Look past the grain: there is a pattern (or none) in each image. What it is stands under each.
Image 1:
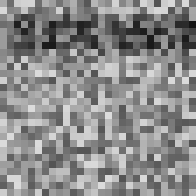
one band of rows
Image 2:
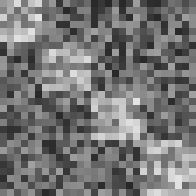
blocks along the diagonal
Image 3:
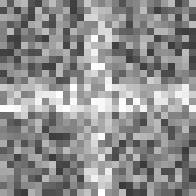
bands of rows crossing bands of columns
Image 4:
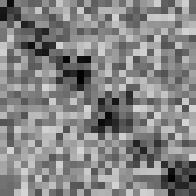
blocks along the diagonal
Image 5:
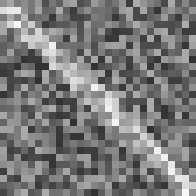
a diagonal band
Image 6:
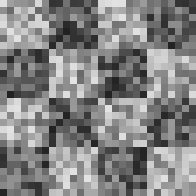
a checkerboard
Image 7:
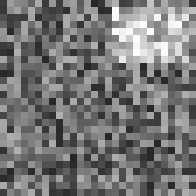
one block
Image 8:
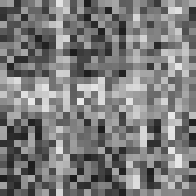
bands of rows crossing bands of columns
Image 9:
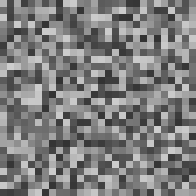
only noise
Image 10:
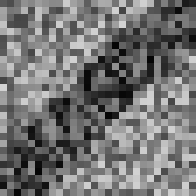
a diagonal band
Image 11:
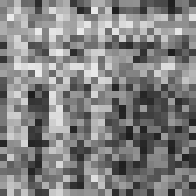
bands of rows crossing bands of columns
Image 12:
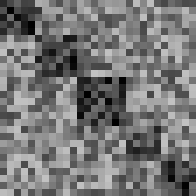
blocks along the diagonal
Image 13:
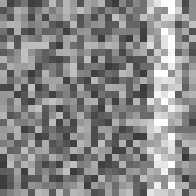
one band of columns
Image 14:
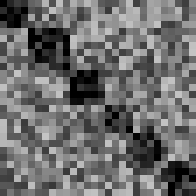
blocks along the diagonal
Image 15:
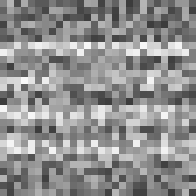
bands of rows
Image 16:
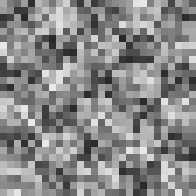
a checkerboard
